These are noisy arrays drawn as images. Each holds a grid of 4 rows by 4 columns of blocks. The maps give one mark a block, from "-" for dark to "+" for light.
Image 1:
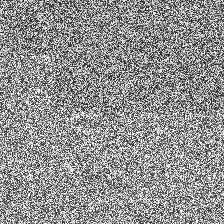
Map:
- - - -
+ - - -
+ + + +
+ + + +
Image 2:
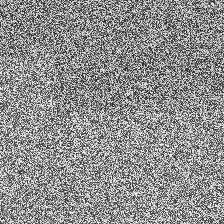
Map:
- - - -
+ - - -
+ + + +
+ + + +
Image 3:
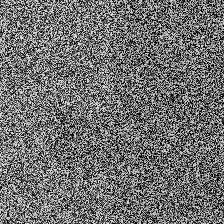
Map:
+ + - -
+ + - -
+ - - -
+ + - -
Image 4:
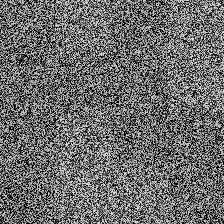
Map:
- + - +
- - - +
- + - -
- + + -
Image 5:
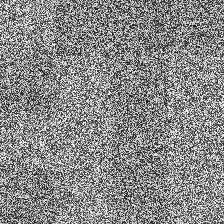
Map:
+ - - -
- + - +
+ + - +
- + - +
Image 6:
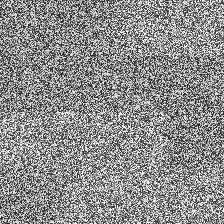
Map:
- - + +
- - - -
+ + + -
- + + +
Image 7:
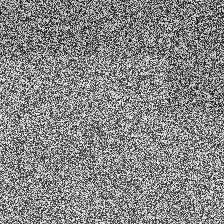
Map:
- - - -
+ + + -
+ + + +
+ + + +
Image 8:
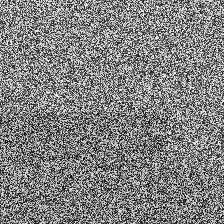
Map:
+ + + +
+ + + +
- - - +
- - - -
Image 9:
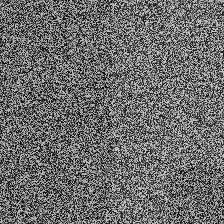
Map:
- - + +
- - + +
- - + +
- - + -
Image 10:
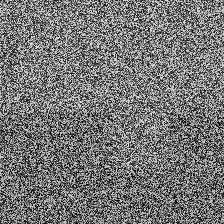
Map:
+ + + +
+ + + +
- - + -
- - - -
